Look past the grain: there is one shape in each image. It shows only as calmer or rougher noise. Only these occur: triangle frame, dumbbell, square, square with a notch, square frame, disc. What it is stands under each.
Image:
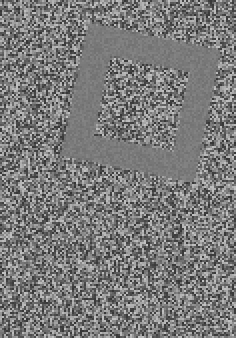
square frame
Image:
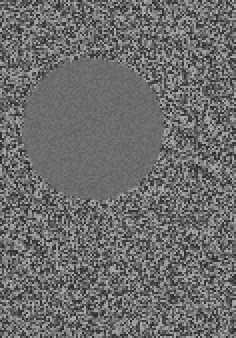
disc
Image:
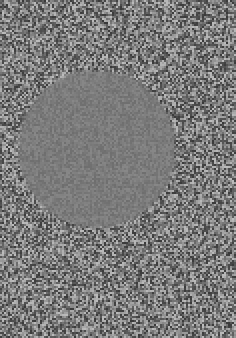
disc
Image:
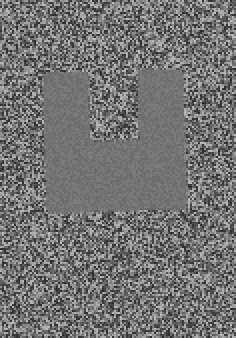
square with a notch
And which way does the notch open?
up
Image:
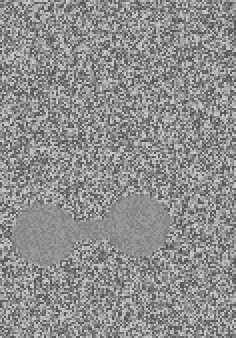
dumbbell
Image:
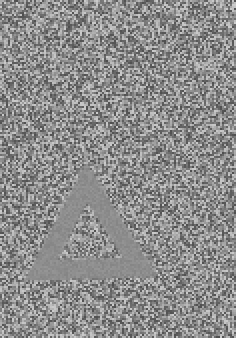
triangle frame
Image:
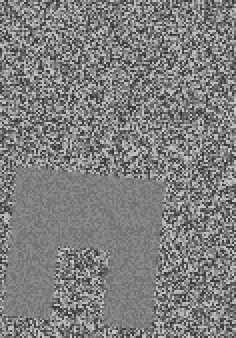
square with a notch
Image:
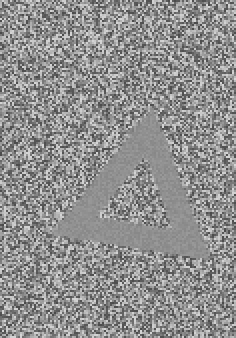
triangle frame
